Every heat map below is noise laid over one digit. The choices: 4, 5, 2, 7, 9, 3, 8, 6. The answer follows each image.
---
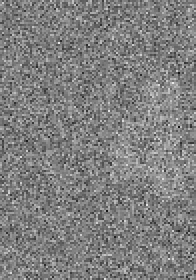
4
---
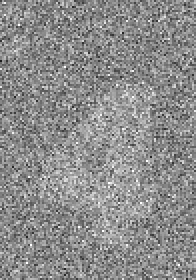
4
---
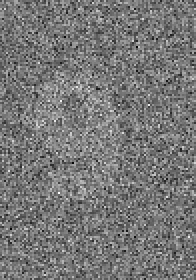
9
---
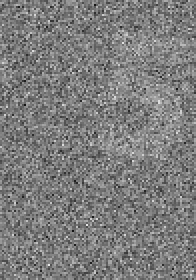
5
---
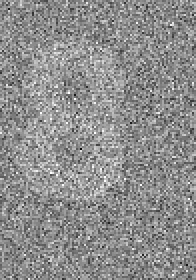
8
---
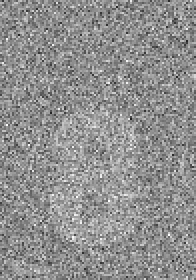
8
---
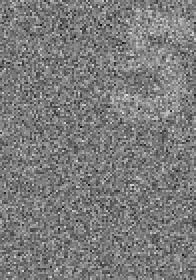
5
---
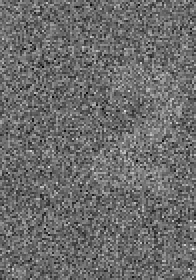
2
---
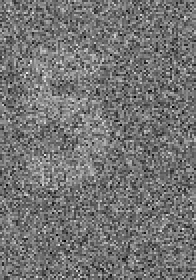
5
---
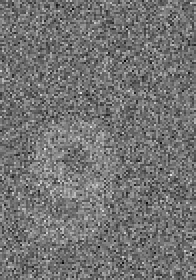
9
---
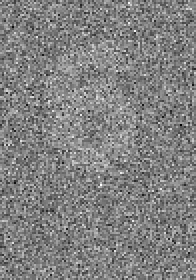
6
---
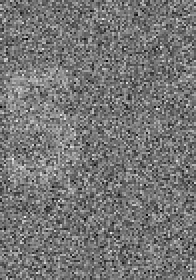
5
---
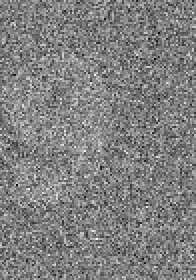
9
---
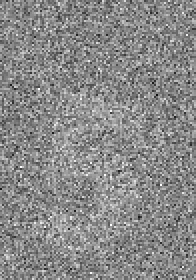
5
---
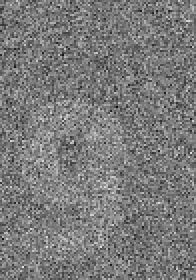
9
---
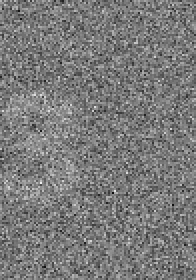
3
